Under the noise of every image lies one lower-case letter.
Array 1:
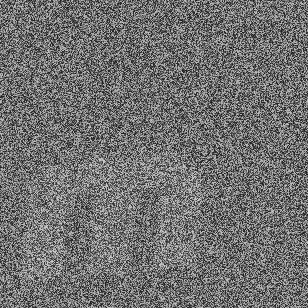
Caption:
light m
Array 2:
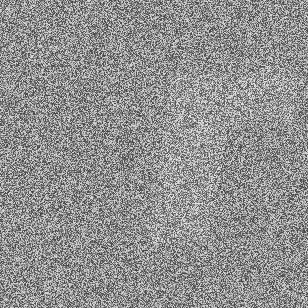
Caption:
light r
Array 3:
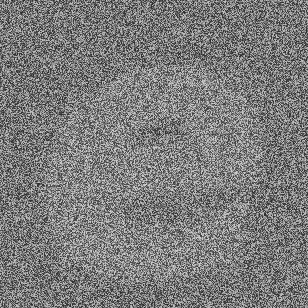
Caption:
light e
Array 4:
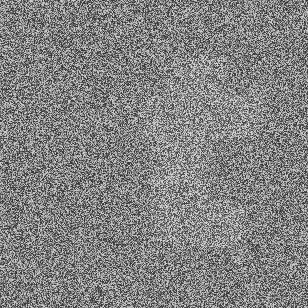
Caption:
light t
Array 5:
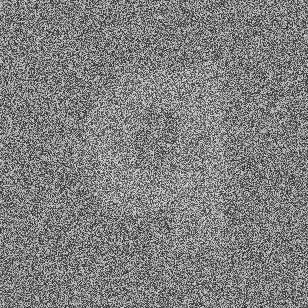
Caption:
light q
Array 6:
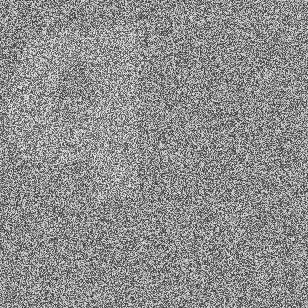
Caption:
light q
